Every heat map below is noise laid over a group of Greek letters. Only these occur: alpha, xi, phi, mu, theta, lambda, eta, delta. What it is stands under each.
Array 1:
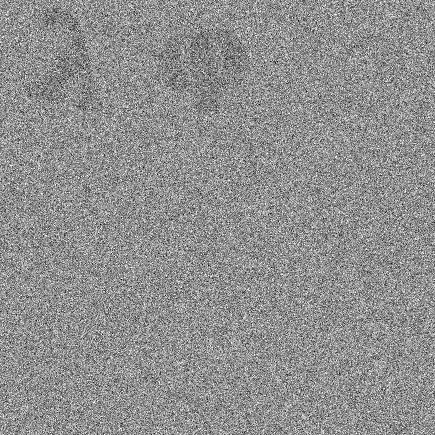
top left: lambda; top middle: phi
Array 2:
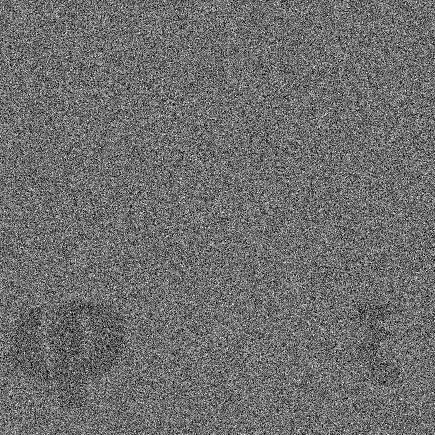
bottom left: phi; bottom right: xi
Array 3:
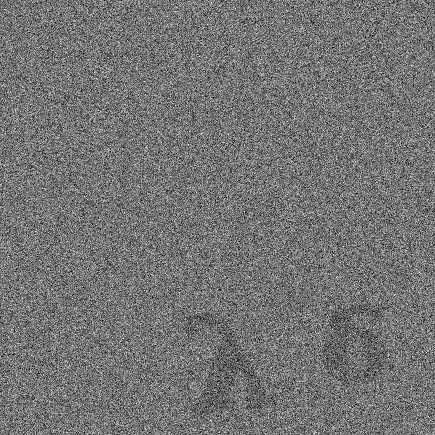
bottom middle: lambda; bottom right: delta
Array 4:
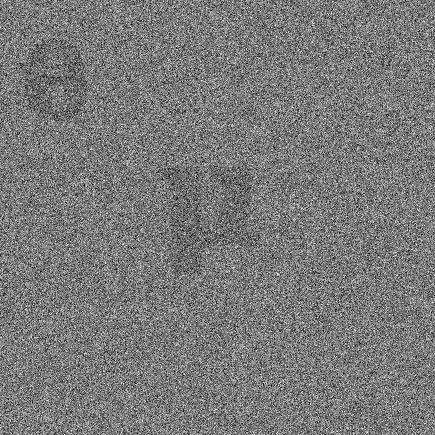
top left: theta; centre: mu
